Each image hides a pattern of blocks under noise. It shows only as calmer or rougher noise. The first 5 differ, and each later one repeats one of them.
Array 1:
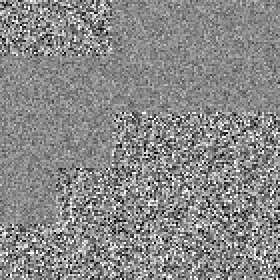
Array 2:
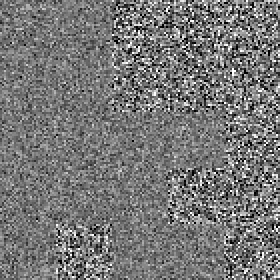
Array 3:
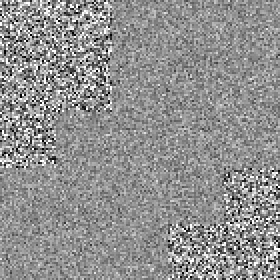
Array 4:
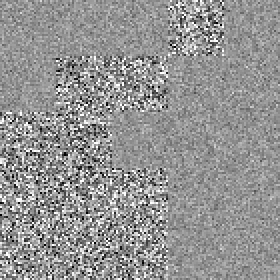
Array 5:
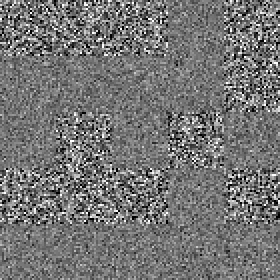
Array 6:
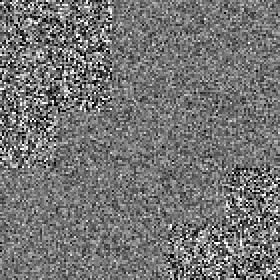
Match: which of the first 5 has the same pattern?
3
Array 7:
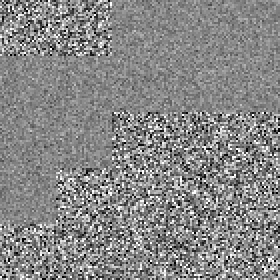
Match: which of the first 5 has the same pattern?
1
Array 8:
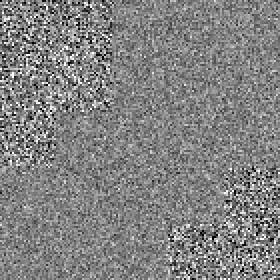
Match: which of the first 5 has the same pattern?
3
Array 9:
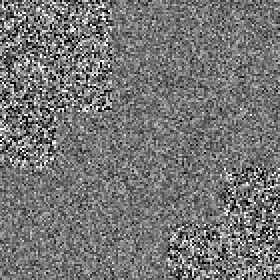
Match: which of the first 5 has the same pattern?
3
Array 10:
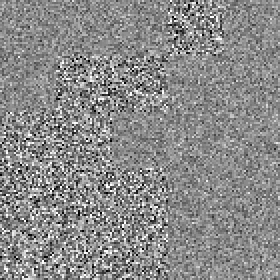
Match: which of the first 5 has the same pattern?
4
